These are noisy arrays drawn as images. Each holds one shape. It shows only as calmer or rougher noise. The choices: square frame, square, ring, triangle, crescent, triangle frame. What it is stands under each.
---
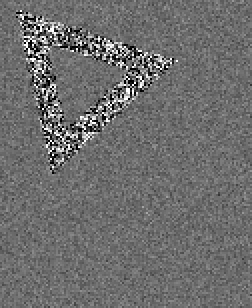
triangle frame
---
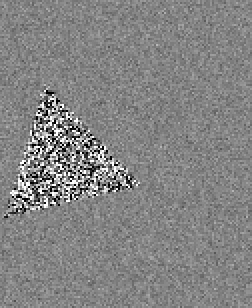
triangle
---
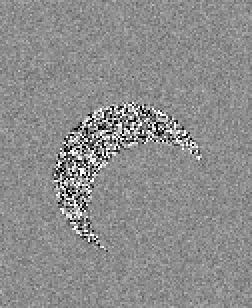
crescent
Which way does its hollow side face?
down and right
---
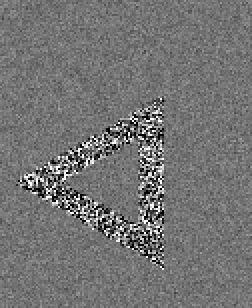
triangle frame
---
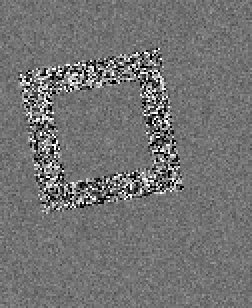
square frame
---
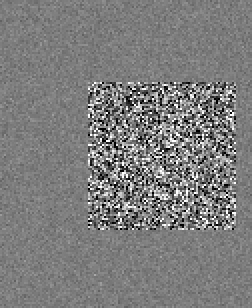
square
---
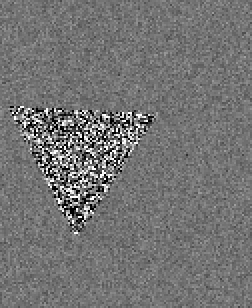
triangle
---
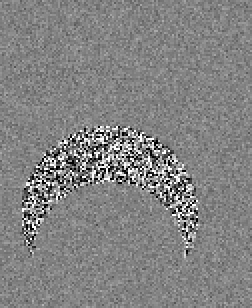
crescent
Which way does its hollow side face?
down
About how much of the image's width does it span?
two thirds
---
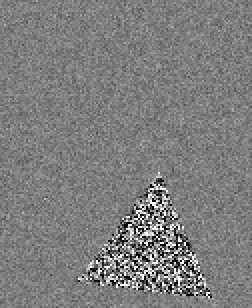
triangle
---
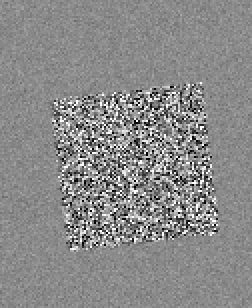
square
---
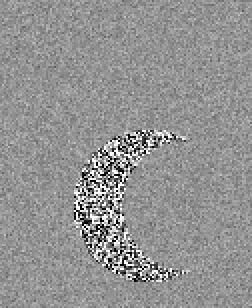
crescent
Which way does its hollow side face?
right
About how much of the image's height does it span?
half
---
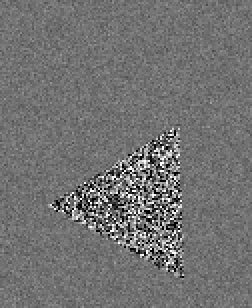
triangle
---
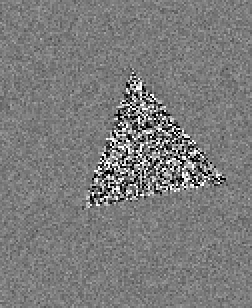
triangle
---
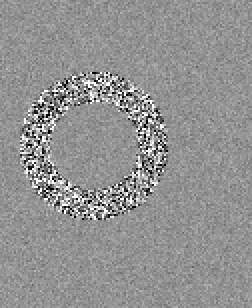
ring
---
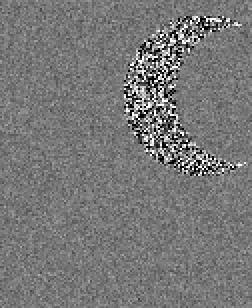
crescent
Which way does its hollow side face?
right
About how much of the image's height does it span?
half
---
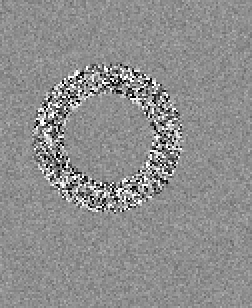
ring
